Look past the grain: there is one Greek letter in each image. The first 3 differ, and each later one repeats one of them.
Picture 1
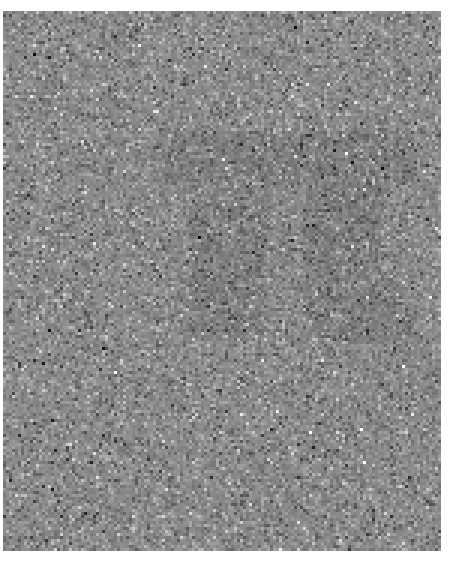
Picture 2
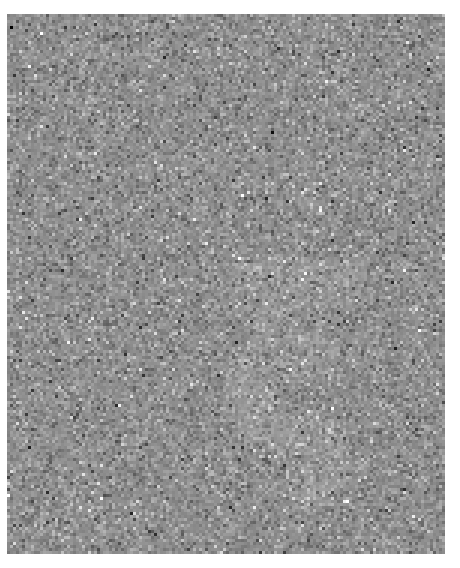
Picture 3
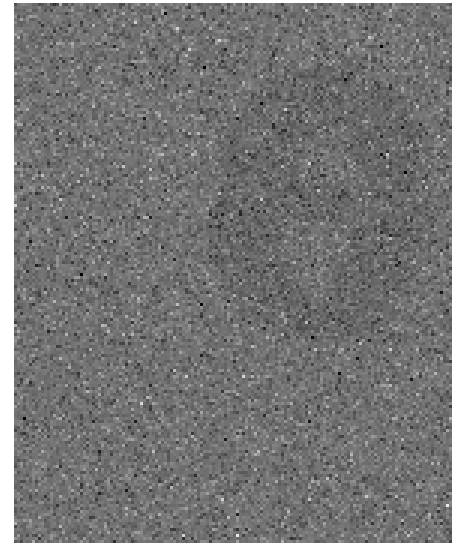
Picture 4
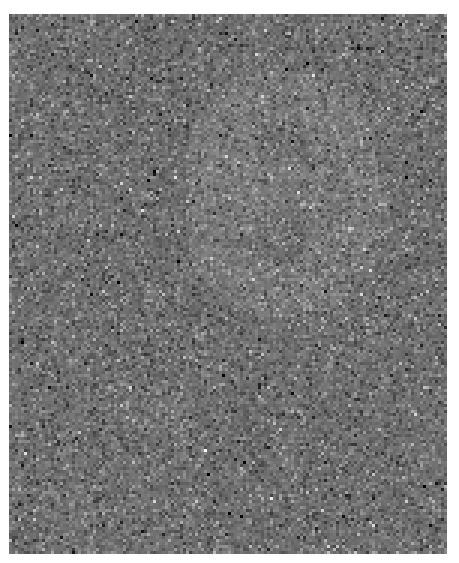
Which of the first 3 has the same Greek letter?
3
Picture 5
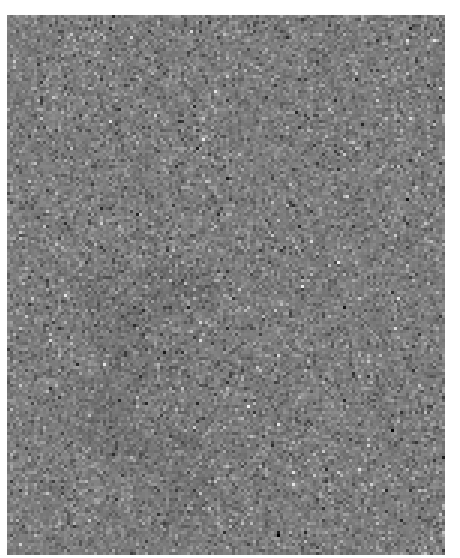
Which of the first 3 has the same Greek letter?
2
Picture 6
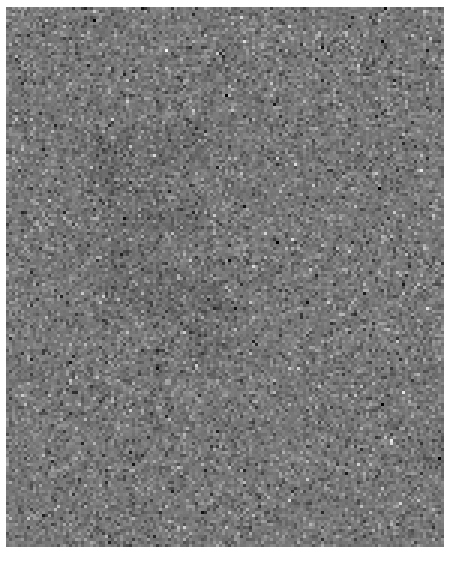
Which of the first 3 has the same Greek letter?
2
